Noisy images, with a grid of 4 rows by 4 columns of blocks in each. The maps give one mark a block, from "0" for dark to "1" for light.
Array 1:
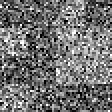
0010
1011
0011
1000
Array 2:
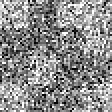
1011
0001
0100
1001
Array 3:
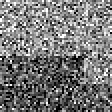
1111
1111
0001
0000
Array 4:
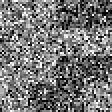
1100
1111
1100
1001
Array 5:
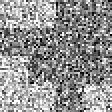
1100
0000
1000
1101
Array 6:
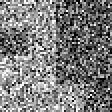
1100
0100
1100
1110
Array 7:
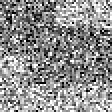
0011
0000
1000
1111
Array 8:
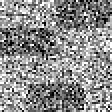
1100
0011
1111
1001
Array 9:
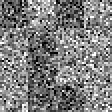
0101
1011
1011
1001
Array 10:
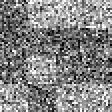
0111
0000
0100
1011
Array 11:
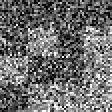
0000
0101
1001
0111
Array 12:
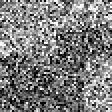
1111
1100
0001
0001
